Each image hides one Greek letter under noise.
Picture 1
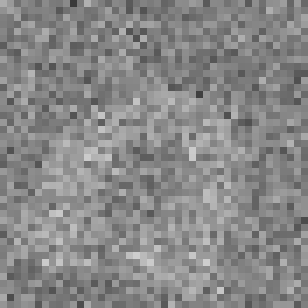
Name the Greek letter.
omega
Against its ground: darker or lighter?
lighter
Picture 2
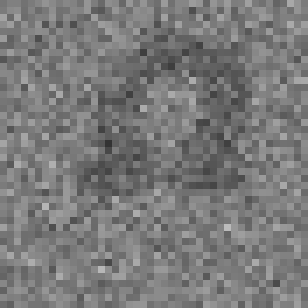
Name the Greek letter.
omega
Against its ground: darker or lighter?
darker
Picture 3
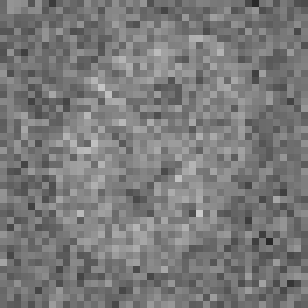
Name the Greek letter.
theta
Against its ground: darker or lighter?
lighter
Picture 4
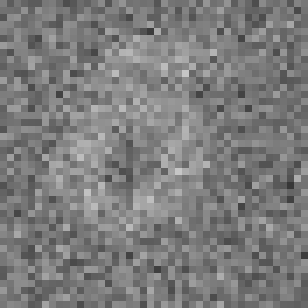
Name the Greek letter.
delta
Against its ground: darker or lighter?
lighter
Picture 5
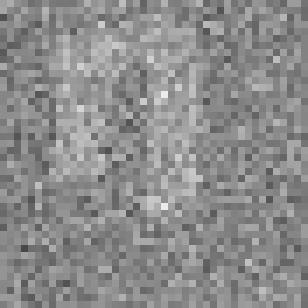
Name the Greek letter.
eta
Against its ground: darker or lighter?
lighter
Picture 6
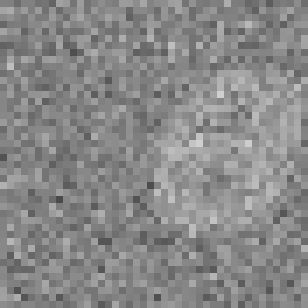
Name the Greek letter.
theta
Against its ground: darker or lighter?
lighter
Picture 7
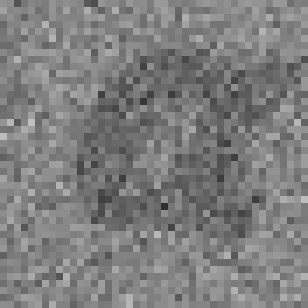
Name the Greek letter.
alpha
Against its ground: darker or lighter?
darker
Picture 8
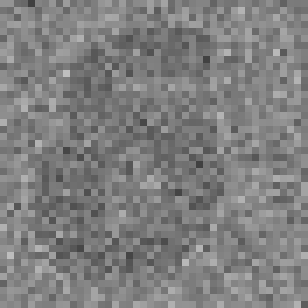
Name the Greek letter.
delta
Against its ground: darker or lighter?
darker
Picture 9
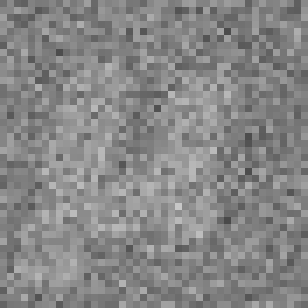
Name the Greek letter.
mu
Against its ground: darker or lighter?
lighter
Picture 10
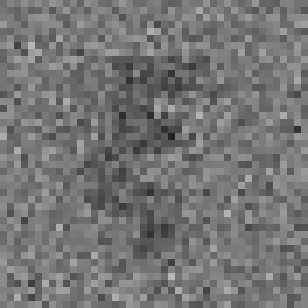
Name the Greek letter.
xi
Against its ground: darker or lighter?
darker
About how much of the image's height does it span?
two thirds
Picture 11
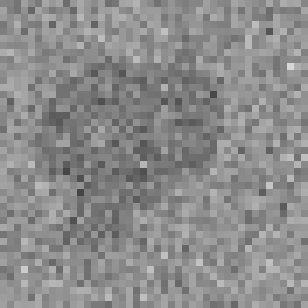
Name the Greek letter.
phi
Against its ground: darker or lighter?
darker
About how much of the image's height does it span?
two thirds
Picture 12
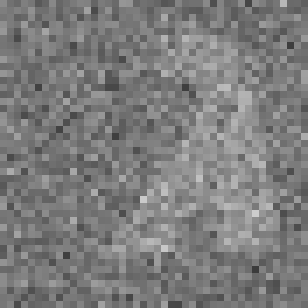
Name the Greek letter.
lambda
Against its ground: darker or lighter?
lighter
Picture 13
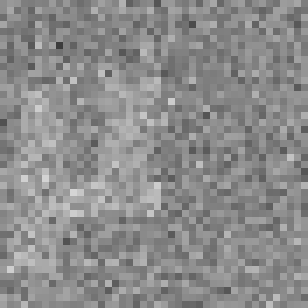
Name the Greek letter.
mu
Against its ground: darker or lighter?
lighter
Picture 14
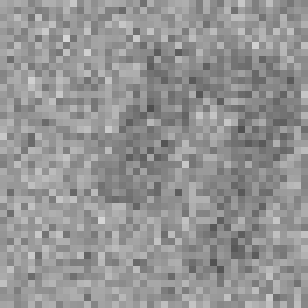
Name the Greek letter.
eta
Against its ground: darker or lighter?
darker
